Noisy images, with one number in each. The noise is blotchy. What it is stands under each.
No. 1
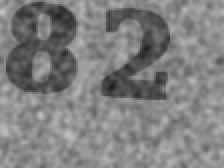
82
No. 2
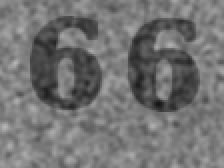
66
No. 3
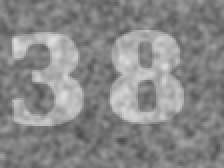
38
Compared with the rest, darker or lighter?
lighter
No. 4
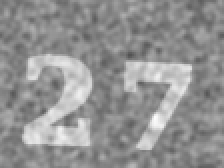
27
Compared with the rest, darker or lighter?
lighter
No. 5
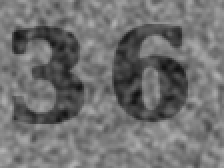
36
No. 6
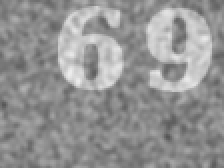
69
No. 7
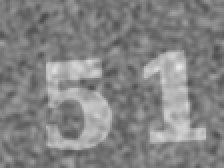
51
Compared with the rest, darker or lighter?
lighter
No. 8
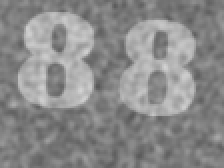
88
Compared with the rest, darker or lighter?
lighter
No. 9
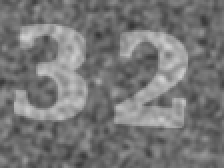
32
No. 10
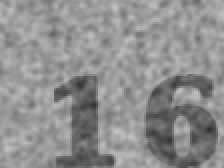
16
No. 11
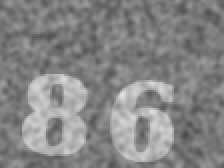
86
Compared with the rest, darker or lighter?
lighter
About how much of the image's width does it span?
two thirds
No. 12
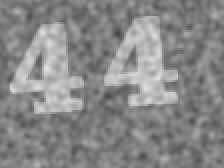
44
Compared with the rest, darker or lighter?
lighter
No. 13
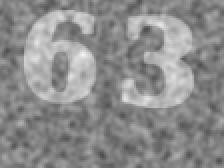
63
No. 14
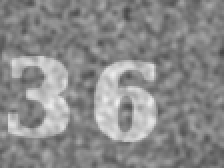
36
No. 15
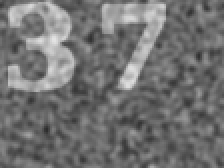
37
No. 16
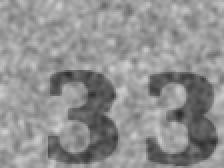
33
